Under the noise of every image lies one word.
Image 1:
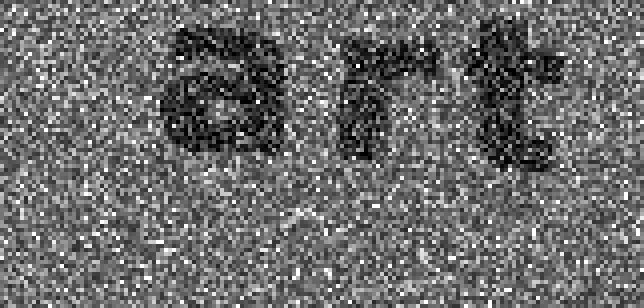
art
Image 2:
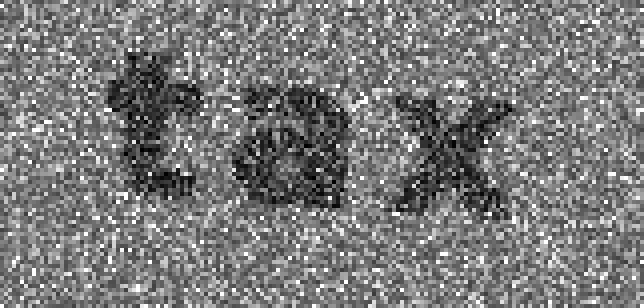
tax
